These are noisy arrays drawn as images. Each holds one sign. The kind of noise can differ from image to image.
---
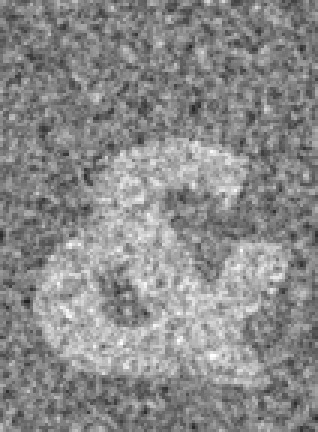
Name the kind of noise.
blotchy
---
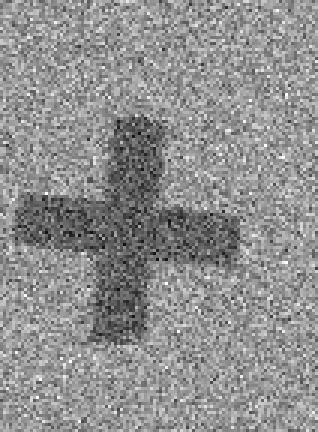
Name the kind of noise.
independent entries
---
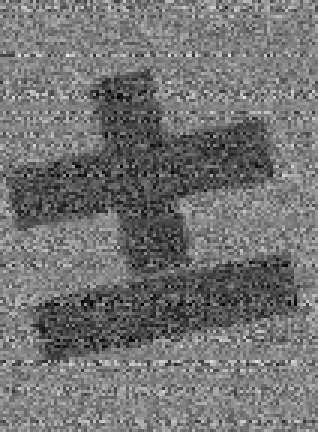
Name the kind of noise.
rows of uneven size
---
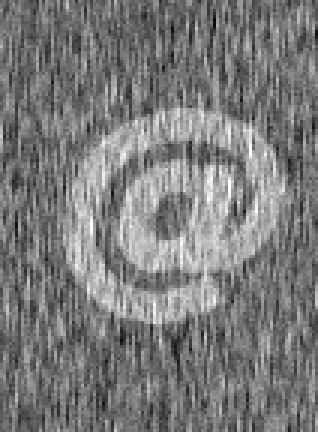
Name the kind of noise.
streaked along the columns
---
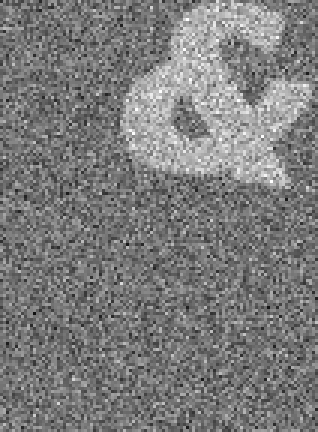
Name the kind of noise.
independent entries
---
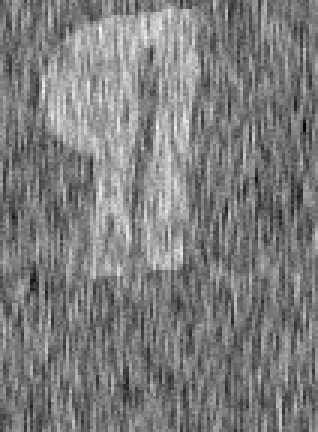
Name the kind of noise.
streaked along the columns
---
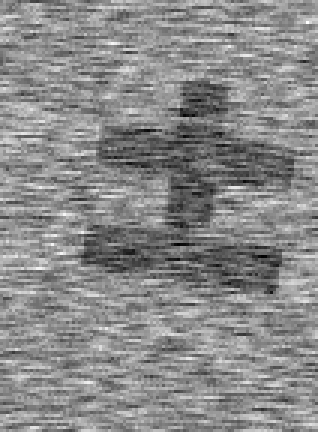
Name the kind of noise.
streaked along the rows
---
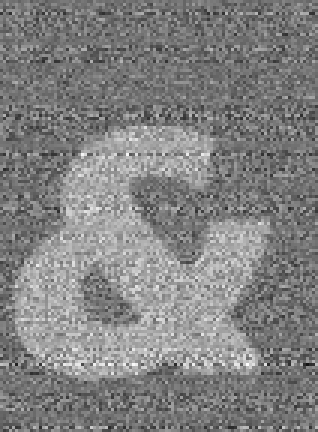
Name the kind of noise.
rows of uneven size
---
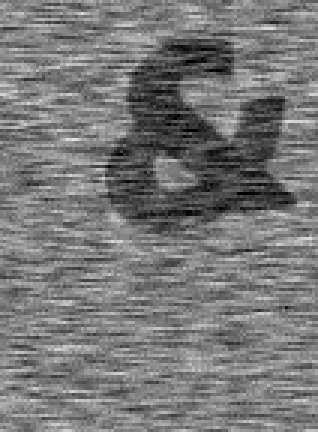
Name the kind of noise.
streaked along the rows
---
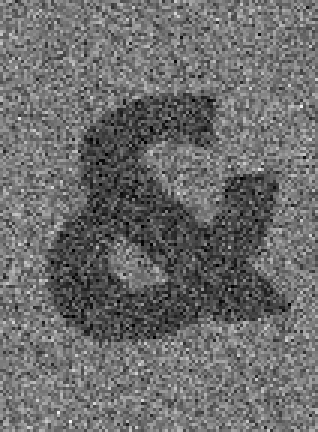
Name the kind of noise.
independent entries
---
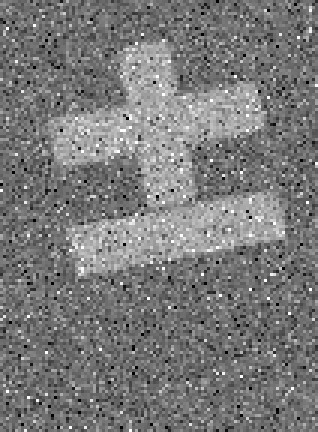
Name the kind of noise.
heavy tails
